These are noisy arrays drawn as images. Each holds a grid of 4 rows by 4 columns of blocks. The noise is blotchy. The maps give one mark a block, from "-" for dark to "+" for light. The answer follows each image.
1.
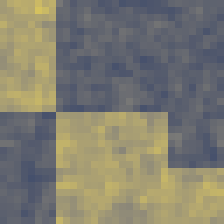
+ - - -
+ - - -
- + + -
- + + +
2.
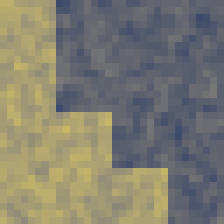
+ - - -
+ - - -
+ + - -
+ + + -
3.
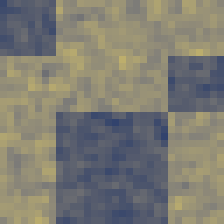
- + + +
+ + + -
+ - - +
+ - - +
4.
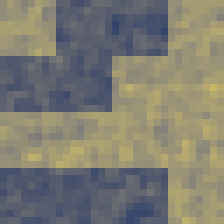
+ - - +
- - + +
+ + + +
- - - +
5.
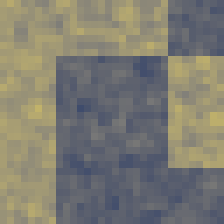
+ + + -
+ - - +
+ - - +
+ - - -
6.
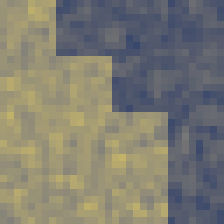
+ - - -
+ + - -
+ + + -
+ + + -
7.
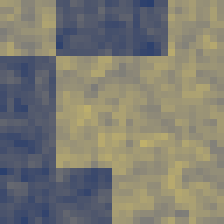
+ - - +
- + + +
- + + +
- - + +
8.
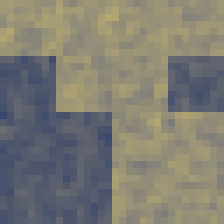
+ + + +
- + + -
- - + +
- - + +
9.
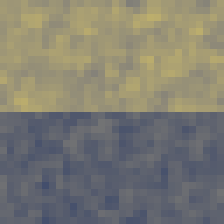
+ + + +
+ + + +
- - - -
- - - -
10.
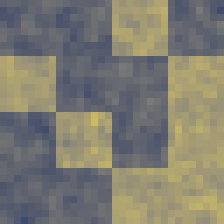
- - + -
+ - - +
- + - +
- - + +
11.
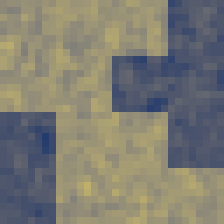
+ + + -
+ + - -
- + + -
- + + +
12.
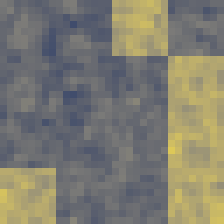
- - + -
- - - +
- - - +
+ - - +
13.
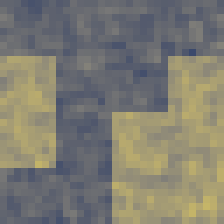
- - - -
+ - - +
+ - + +
- - + +
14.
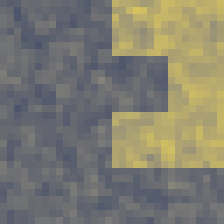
- - + +
- - - +
- - + +
- - - -
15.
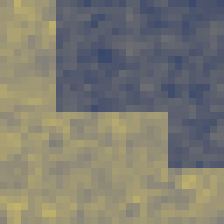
+ - - -
+ - - -
+ + + -
+ + + +
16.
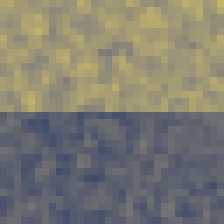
+ + + +
+ + + +
- - - -
- - - -
